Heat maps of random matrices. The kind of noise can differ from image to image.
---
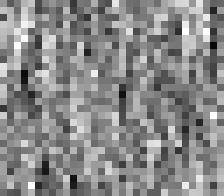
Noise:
streaked along the columns
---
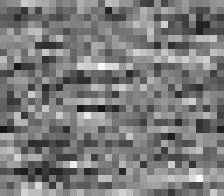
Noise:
streaked along the rows
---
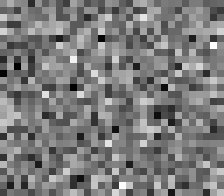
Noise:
low rank plus noise
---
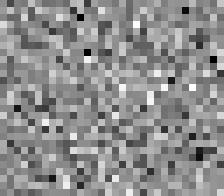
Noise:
heavy tails
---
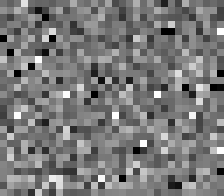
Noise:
heavy tails
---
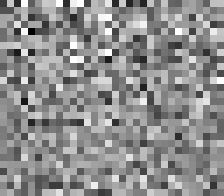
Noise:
low rank plus noise
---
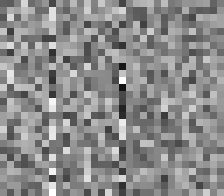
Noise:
columns of uneven size
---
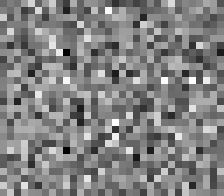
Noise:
independent entries
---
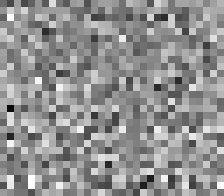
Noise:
low rank plus noise
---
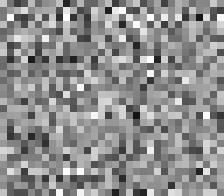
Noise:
low rank plus noise
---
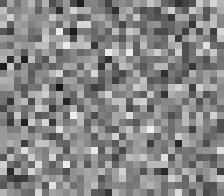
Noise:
independent entries
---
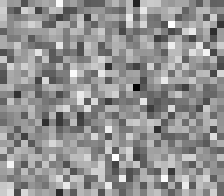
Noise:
independent entries
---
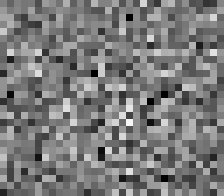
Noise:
low rank plus noise
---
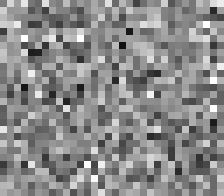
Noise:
low rank plus noise
